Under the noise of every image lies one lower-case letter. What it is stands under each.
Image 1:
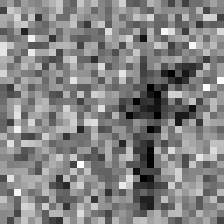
f
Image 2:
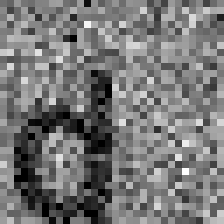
d
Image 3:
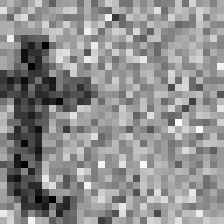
t
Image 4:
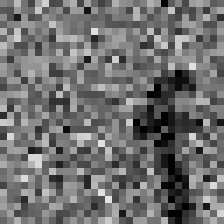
f
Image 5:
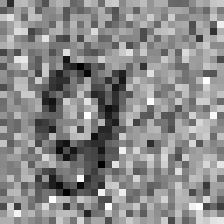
g
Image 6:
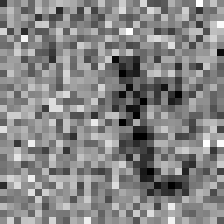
t
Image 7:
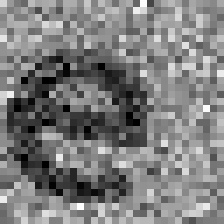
e
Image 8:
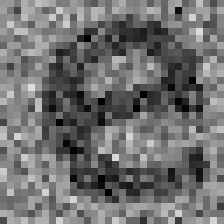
e
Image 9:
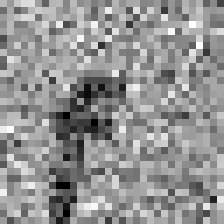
f
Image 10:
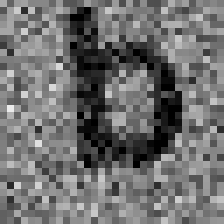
b
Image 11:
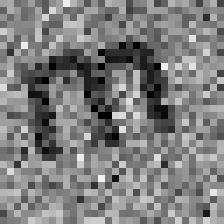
m
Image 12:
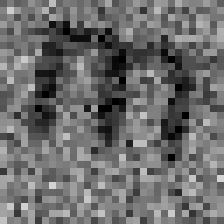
m
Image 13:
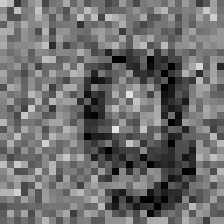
g
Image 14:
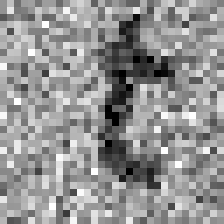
t
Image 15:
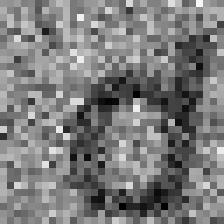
d
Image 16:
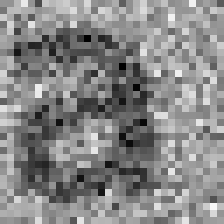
a
